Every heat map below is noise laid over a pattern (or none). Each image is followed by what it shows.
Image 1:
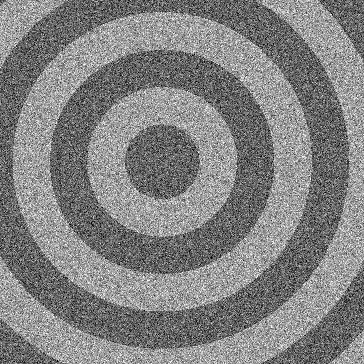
rings round one point
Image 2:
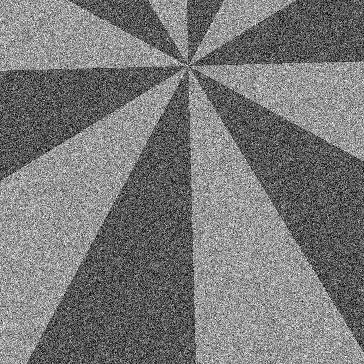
spokes from one point
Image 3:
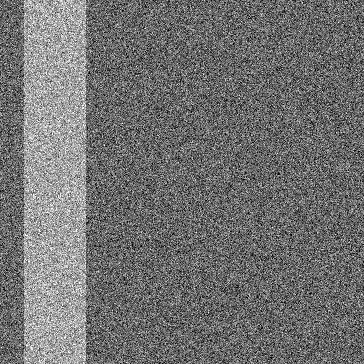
one vertical stripe
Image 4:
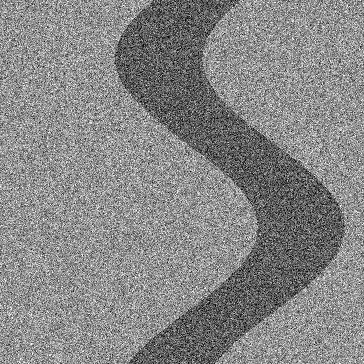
a wavy band
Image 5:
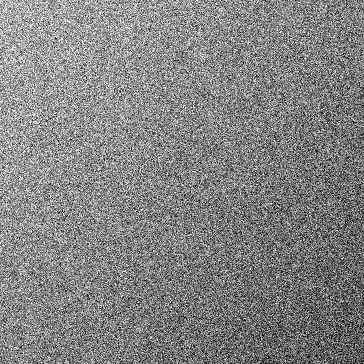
a smooth slope
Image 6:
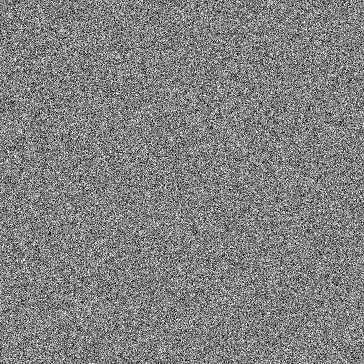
only noise
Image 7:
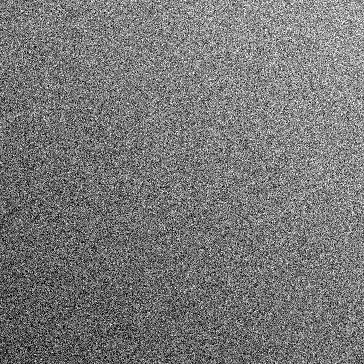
a smooth slope
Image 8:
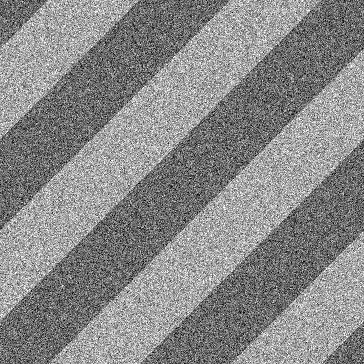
diagonal stripes
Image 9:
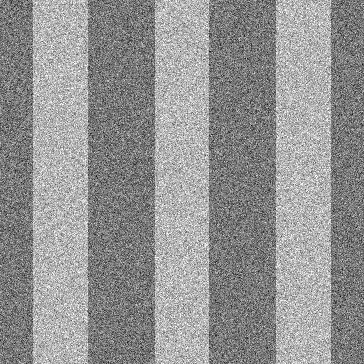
vertical stripes
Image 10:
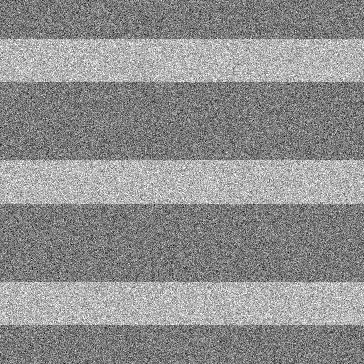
horizontal stripes
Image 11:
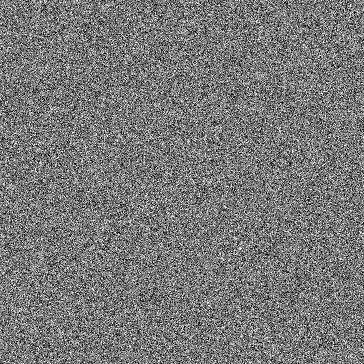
only noise
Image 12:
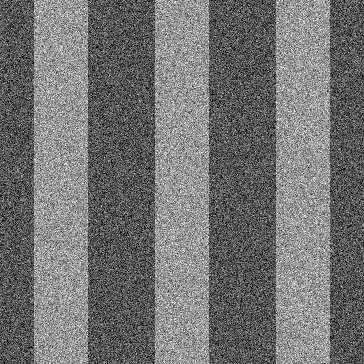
vertical stripes
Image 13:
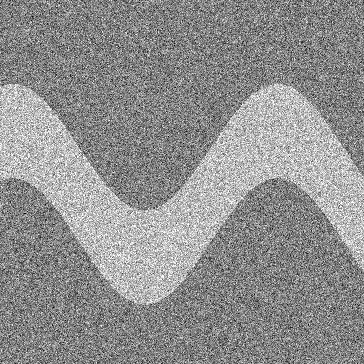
a wavy band
